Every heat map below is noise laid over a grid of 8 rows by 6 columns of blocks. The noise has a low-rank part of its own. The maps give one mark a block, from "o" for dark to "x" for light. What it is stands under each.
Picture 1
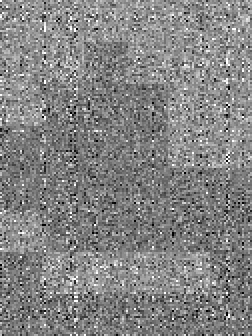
xxxxxx
xxoxxx
xoooxx
ooooxx
oooooo
xooooo
oxxxxo
oooooo
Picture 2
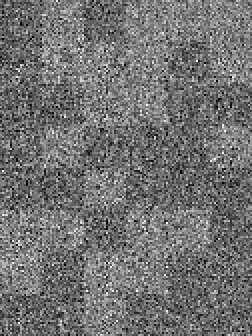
oxoxxx
oxxxox
ooxxoo
oxooox
ooxooo
xxoxxo
xoxxoo
ooxooo
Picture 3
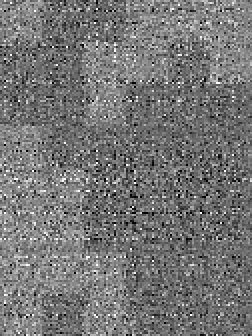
xooxxx
ooxxox
ooxooo
xooooo
xxoooo
xxoooo
xxxooo
xoxooo
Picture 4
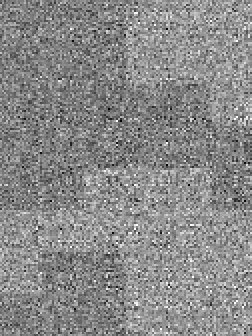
oooxxx
oooxxx
ooooox
oooooo
ooxxxo
xxxxxx
xooxxx
oooxxx
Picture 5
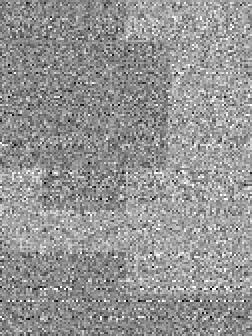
oooxxx
ooooxx
ooooxx
ooooxx
xooxxx
xxxxxx
oooxxx
oooooo
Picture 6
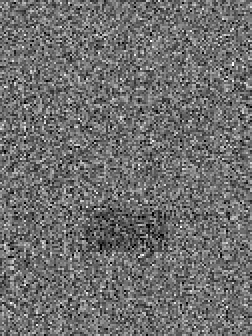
xxxxxx
xxxxxx
xxxxxx
xxxxxx
xxxxxx
xxooxx
xxxxxx
xxxxxx
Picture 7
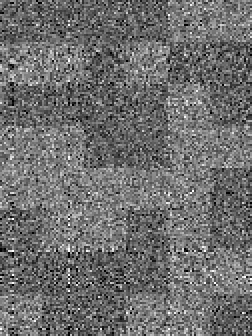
ooooxx
xxoxoo
ooooxo
xxooxx
xxxxxo
oxxoxo
ooooxx
xooxxo
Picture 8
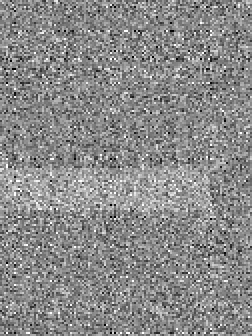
oooooo
oooooo
oooooo
oooooo
xxxxxo
oooooo
oooooo
oooooo
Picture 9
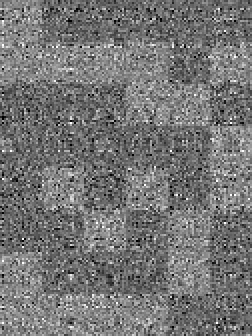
xooooo
xxxxox
oooxxo
ooooox
oxoxox
ooxoxo
xoooxo
xxxxoo
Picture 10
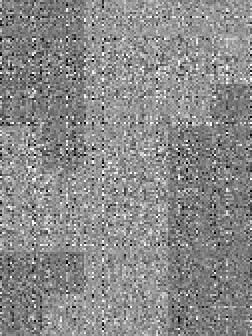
ooxxxx
ooxxxx
ooxxxo
xoxxoo
xxxxoo
xxxxoo
ooxxoo
oxxxoo
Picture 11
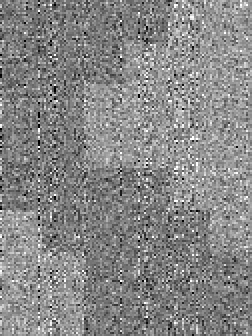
ooooxx
oooxxx
ooxxxx
ooxxxx
ooooxx
xoooox
xxoooo
xxoooo
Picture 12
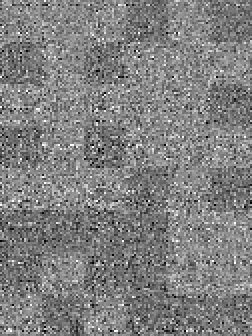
xxxoxo
oxoxxx
xxxxxo
oxoxxx
xxxoxo
ooooxx
oxooxx
xoxooo
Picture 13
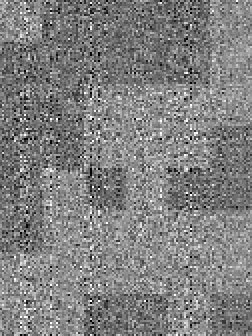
xoooox
ooooox
ooxxxx
ooxxxo
oxoxoo
oxxxxx
xxxxxx
xxooxo
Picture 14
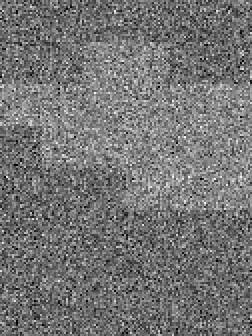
oooooo
ooxxoo
xxxxxx
oxxxxx
oooxxx
oooooo
oooooo
oooooo
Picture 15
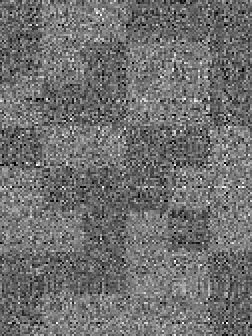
oxxooo
oxoxxo
xooxxo
oxxoox
xoooxx
xxoxox
oooxxo
oxxxxo
